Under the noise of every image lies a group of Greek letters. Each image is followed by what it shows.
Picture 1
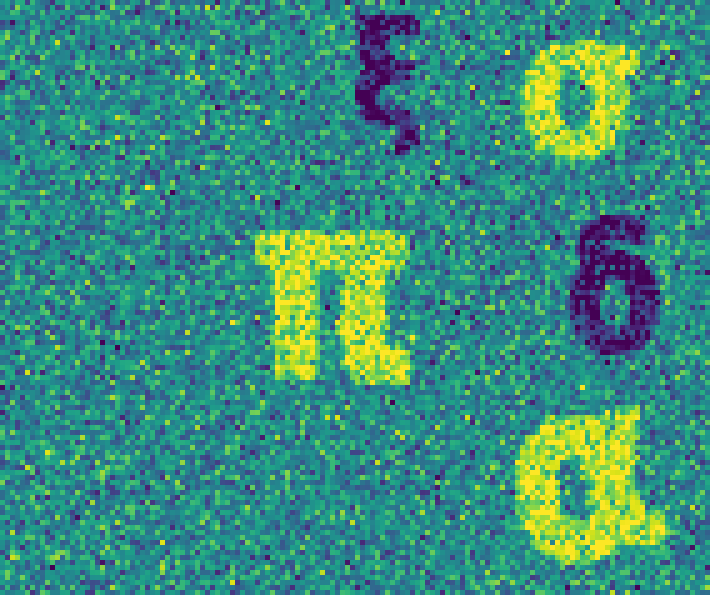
top middle: dark xi; top right: light sigma; centre: light pi; middle right: dark delta; bottom right: light alpha
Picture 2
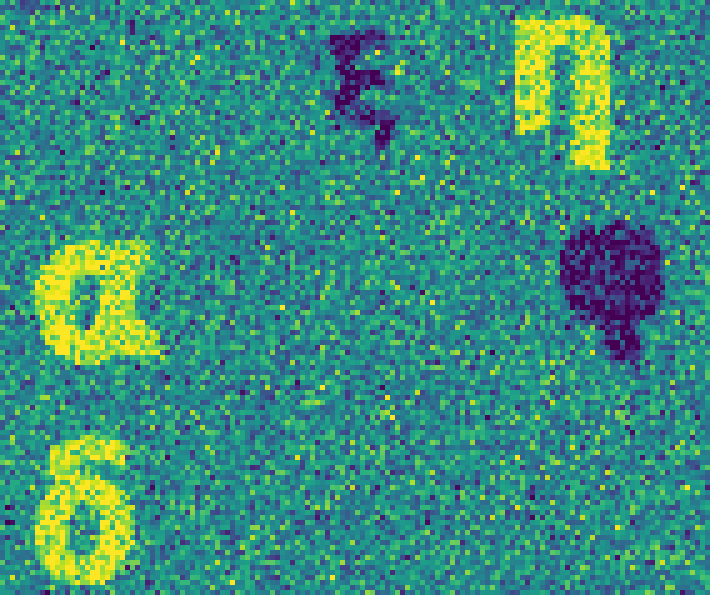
top middle: dark xi; top right: light eta; middle left: light alpha; middle right: dark phi; bottom left: light delta
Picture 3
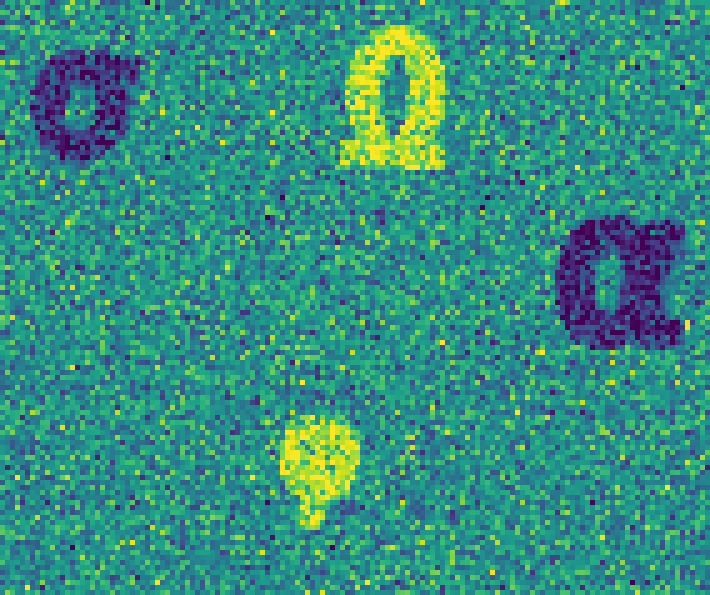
top left: dark sigma; top middle: light omega; middle right: dark alpha; bottom middle: light phi
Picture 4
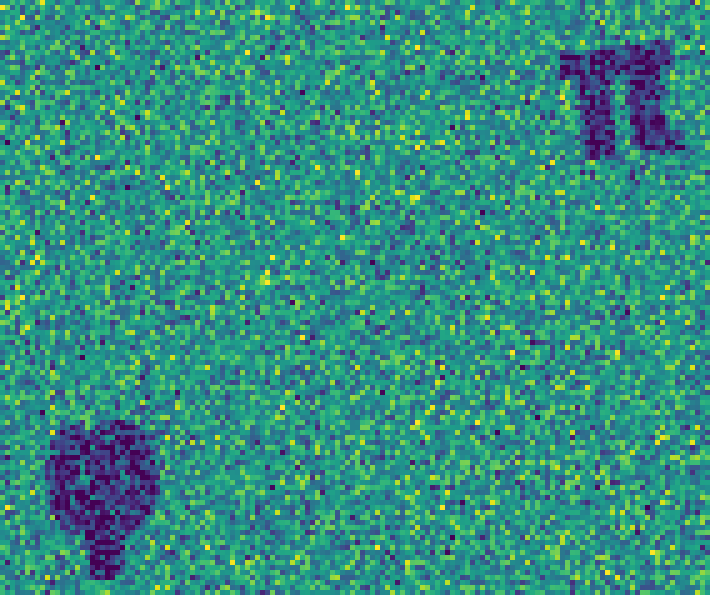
top right: dark pi; bottom left: dark phi
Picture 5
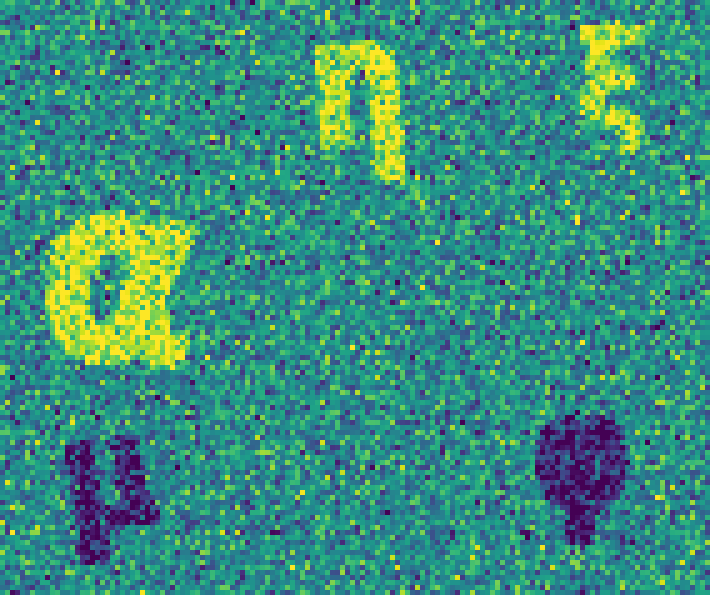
top middle: light eta; top right: light xi; middle left: light alpha; bottom left: dark mu; bottom right: dark phi
